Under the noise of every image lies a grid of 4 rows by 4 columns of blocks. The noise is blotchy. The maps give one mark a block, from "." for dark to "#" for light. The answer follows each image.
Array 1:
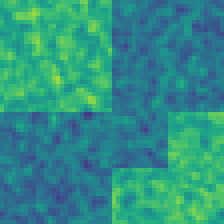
# # . .
# # . .
. . . #
. . # #
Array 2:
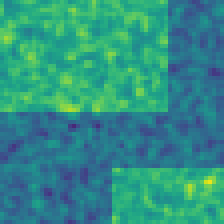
# # # .
# # # .
. . . .
. . # #
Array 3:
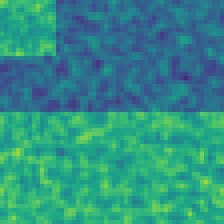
# . . .
. . . .
# # # #
# # # #
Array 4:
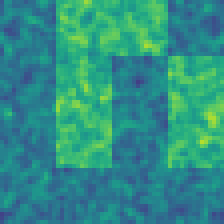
. # # .
. # . #
. # . #
. . . .
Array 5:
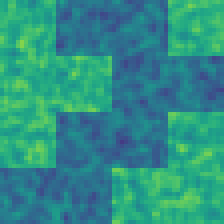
# . . #
# # . .
# . . #
. . # #
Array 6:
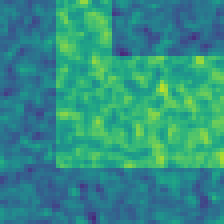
. # . .
. # # #
. # # #
. . . .
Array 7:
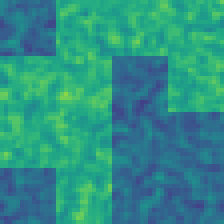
. # # #
# # . #
# # . .
. # . .
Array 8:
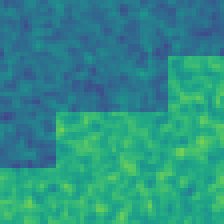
. . . .
. . . #
. # # #
# # # #
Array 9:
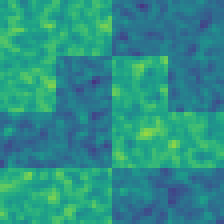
# # . .
# . # .
. . # #
# # . .
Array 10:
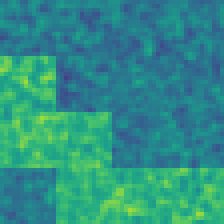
. . . .
# . . .
# # . .
. # # #
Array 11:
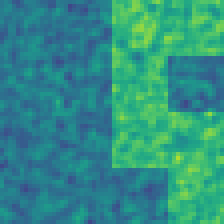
. . # #
. . # .
. . # #
. . . #
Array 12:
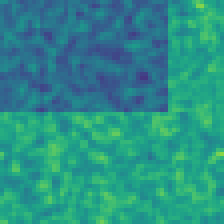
. . . #
. . . #
# # # #
# # # #
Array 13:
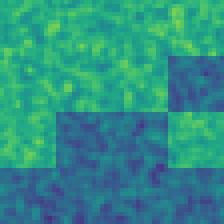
# # # #
# # # .
# . . #
. . . .
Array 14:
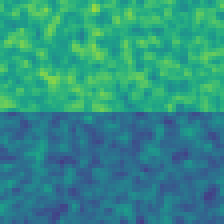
# # # #
# # # #
. . . .
. . . .
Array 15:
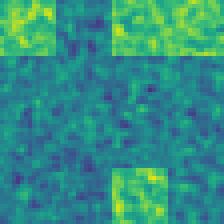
# . # #
. . . .
. . . .
. . # .
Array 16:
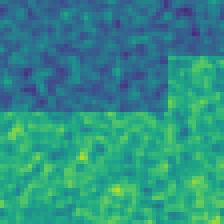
. . . .
. . . #
# # # #
# # # #
